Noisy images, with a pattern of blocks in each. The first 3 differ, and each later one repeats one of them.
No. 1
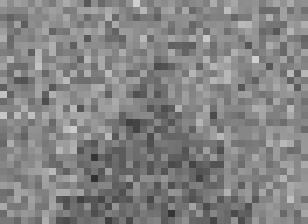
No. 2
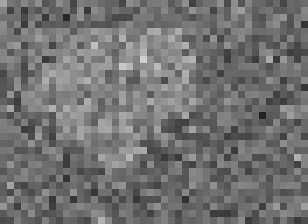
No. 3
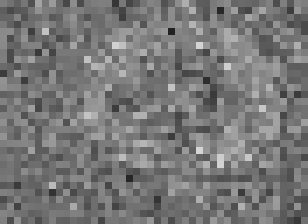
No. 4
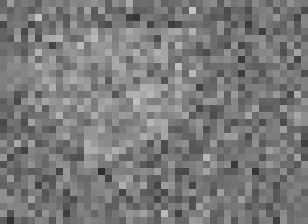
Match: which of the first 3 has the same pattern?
2
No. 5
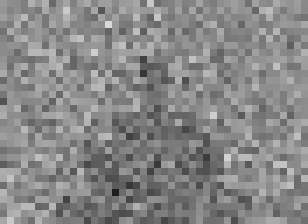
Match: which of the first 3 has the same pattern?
1
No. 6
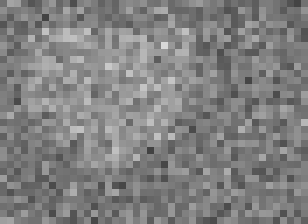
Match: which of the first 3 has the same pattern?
2
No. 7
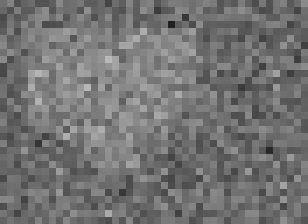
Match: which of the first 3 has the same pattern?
2
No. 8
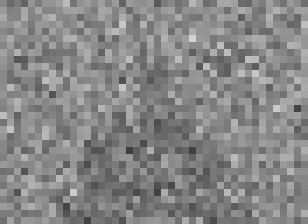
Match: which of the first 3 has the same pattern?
1
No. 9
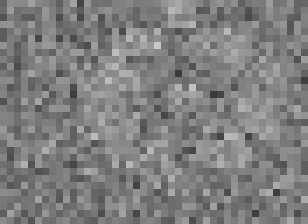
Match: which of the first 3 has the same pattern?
3
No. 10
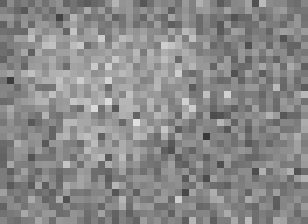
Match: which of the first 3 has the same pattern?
2
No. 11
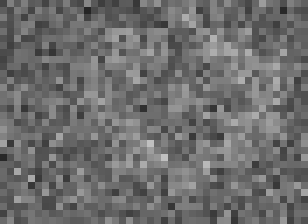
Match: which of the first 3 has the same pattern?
3
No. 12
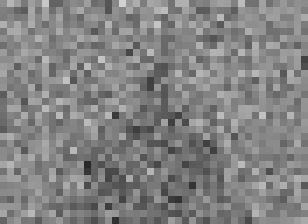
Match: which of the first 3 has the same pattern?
1
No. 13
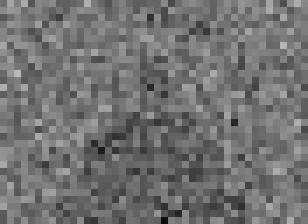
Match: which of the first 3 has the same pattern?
1
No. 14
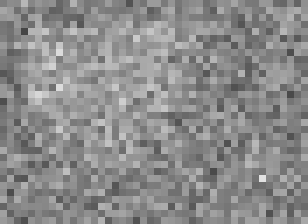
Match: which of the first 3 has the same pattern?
2
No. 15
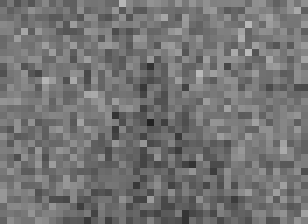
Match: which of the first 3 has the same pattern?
1
